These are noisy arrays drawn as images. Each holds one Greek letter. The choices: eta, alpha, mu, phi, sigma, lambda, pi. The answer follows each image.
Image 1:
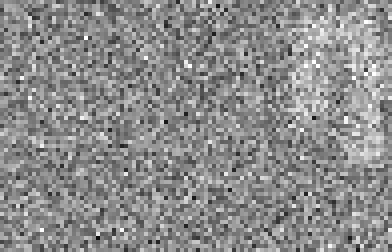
eta
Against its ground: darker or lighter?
lighter
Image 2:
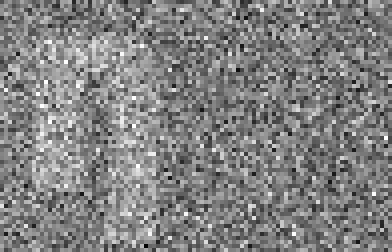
eta
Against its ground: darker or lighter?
lighter
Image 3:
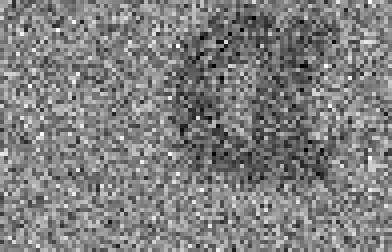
alpha
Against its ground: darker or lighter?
darker
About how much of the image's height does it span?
two thirds
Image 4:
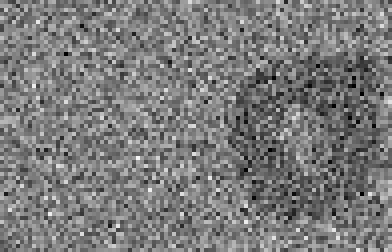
sigma
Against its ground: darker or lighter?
darker
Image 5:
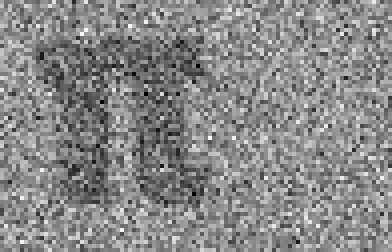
pi
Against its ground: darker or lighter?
darker
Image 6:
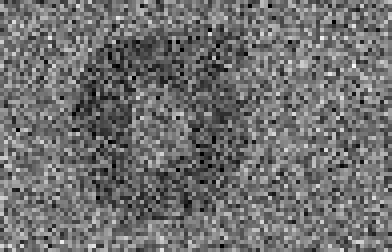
sigma
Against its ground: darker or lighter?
darker
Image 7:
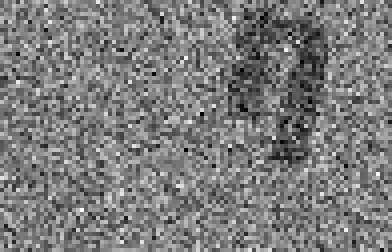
eta
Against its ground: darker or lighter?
darker
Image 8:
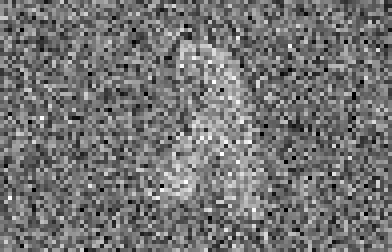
lambda
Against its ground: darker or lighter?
lighter
